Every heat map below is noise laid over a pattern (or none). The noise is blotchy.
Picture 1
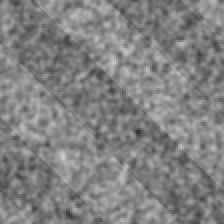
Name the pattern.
diagonal stripes
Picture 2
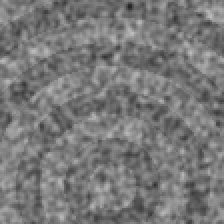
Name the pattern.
rings round one point
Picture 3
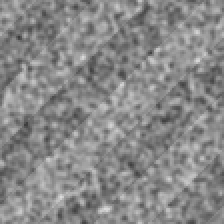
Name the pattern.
diagonal stripes
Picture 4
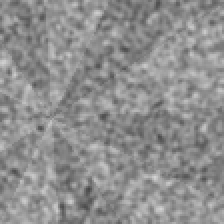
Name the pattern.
spokes from one point
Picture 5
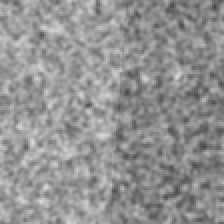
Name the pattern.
a sharp edge
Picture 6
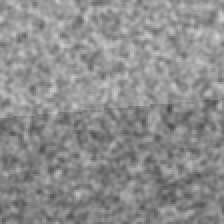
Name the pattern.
a sharp edge
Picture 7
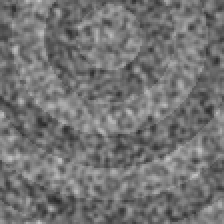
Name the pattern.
rings round one point
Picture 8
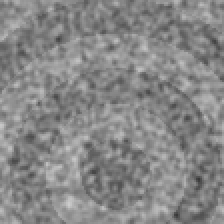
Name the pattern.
rings round one point
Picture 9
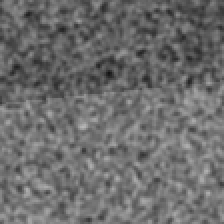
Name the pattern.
a sharp edge
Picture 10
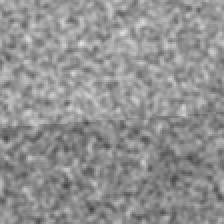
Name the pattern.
a sharp edge
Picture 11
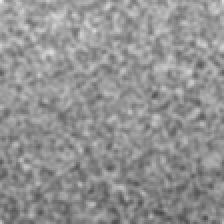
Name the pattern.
a smooth slope
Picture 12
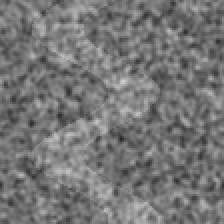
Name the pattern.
a wavy band
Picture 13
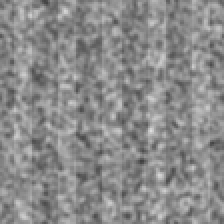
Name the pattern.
vertical stripes
